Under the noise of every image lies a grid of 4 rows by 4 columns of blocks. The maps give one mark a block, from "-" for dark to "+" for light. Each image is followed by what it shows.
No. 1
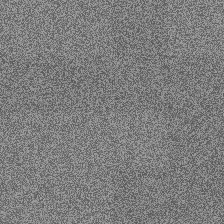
+ + - +
- - - -
+ + + -
+ + - -
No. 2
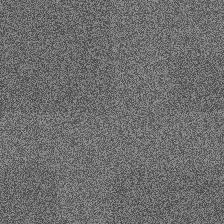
- - + +
- - + -
+ + + +
- + - -
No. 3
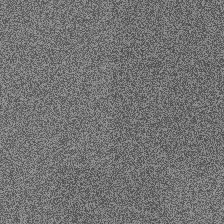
+ + - -
+ + - -
+ + - -
+ - - +
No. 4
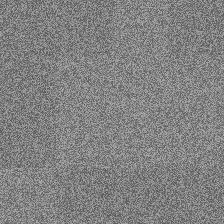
- - + -
- + + +
- + + +
+ - - -
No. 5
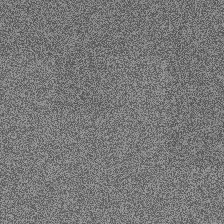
- - - -
+ - + -
+ + + -
+ + + +
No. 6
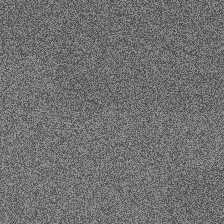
- - - -
+ - - -
+ + + +
+ + + -
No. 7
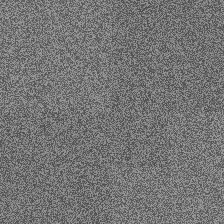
+ + - -
+ + - -
- - - +
- - + +
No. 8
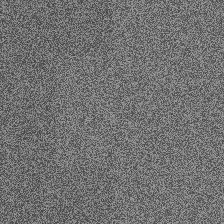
- - + +
- + + +
- + + +
- - + +
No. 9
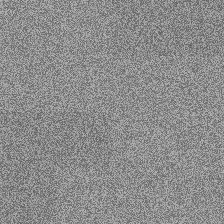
+ + - -
+ + + +
- - + +
- + + +
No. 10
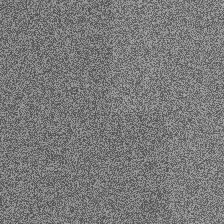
- - + +
- - + +
- - - +
- - - +
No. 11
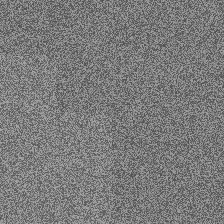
- - - -
+ - - -
+ + - -
+ + - -
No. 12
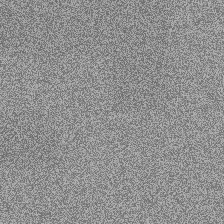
- - - +
+ + - +
- + + +
+ + + +
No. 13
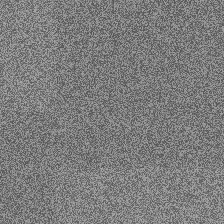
+ - - -
+ - - -
- - - -
- + + +
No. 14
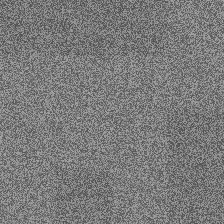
- - - +
+ + + +
+ + + -
+ - + -
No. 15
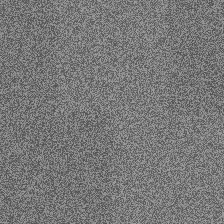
- + + -
- + + -
- - + +
- - + +
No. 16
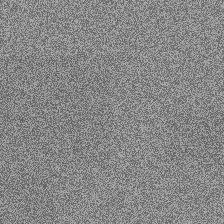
+ + + +
- - + +
- - + -
- + + +
